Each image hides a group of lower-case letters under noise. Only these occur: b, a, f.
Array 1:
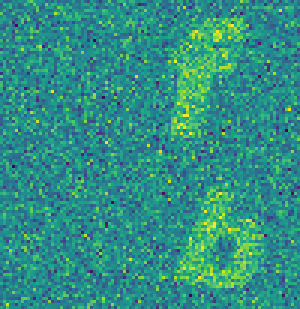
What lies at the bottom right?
b
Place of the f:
top right
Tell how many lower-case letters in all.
2
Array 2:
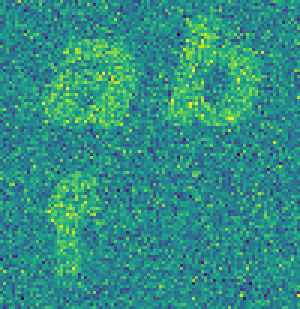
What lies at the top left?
a
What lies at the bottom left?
f
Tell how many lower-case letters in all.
3
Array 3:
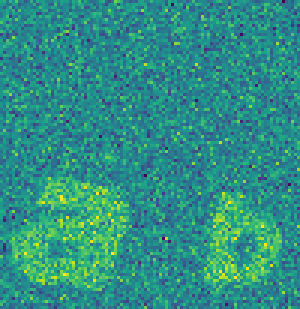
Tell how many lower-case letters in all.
2
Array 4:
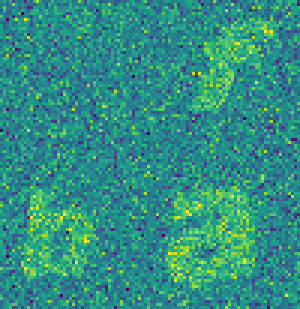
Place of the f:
top right
